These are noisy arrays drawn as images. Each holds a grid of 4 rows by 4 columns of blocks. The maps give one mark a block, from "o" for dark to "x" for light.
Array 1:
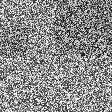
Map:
x x o o
o x o o
x x x x
x x x x
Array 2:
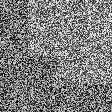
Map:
o x x x
o x x x
o o x x
o o o o
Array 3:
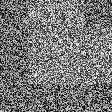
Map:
o x x o
o x x x
o x x x
o o o o
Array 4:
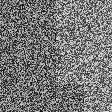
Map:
o o x x
o o x x
o o x x
o o o x
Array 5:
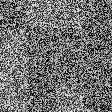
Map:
o x x o
x o o o
x o o o
x o x o
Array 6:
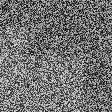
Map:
o o o o
x o o o
x x x o
x x x o
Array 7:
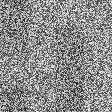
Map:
o x x x
o x o x
x x o x
o x o x
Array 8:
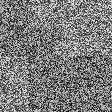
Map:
o x x x
o o x x
x o o o
x o o o
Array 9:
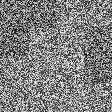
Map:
o o x x
o x x o
x x x o
x x x x
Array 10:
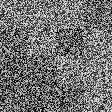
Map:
x x x o
o x o x
o o x x
o o o x
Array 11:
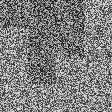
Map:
o o o x
x o o x
x o x x
x x x x
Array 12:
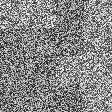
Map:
x x o x
o o o x
o o x x
o o o x
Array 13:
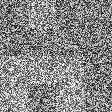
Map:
o x o o
o o o o
x x x o
x o x o
